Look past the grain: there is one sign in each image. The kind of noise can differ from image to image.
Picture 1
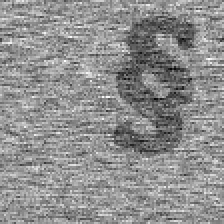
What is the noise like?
streaked along the rows
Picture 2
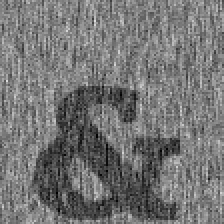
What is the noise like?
streaked along the columns
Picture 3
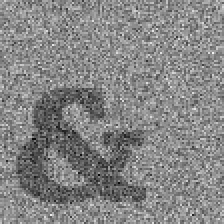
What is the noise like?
low rank plus noise
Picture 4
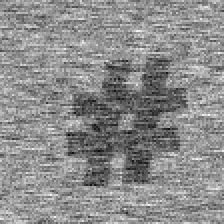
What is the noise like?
streaked along the rows
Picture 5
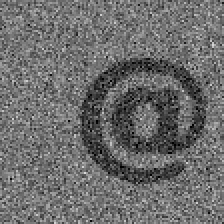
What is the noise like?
independent entries
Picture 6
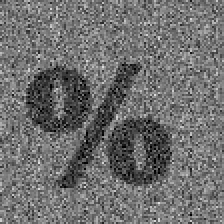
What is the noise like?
columns of uneven size
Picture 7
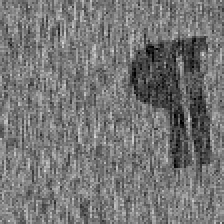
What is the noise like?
streaked along the columns
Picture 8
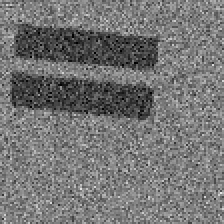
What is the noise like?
independent entries
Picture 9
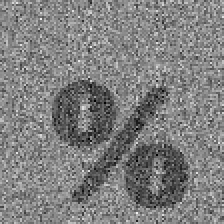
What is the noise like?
columns of uneven size
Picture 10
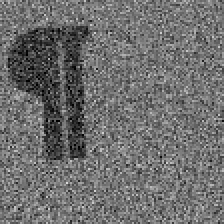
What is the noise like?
low rank plus noise
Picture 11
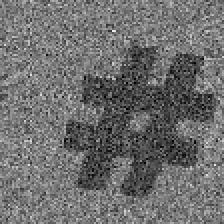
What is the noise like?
low rank plus noise
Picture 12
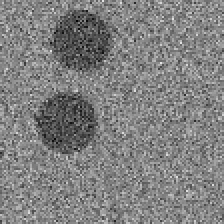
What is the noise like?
low rank plus noise
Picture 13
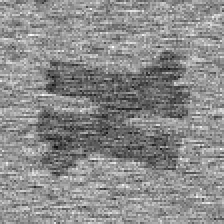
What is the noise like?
streaked along the rows
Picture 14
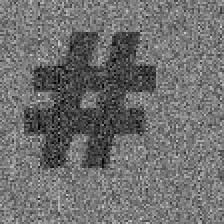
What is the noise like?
columns of uneven size
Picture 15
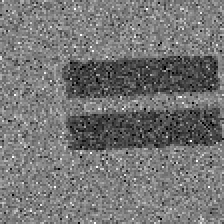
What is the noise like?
heavy tails
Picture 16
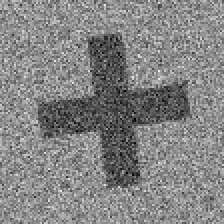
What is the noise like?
low rank plus noise
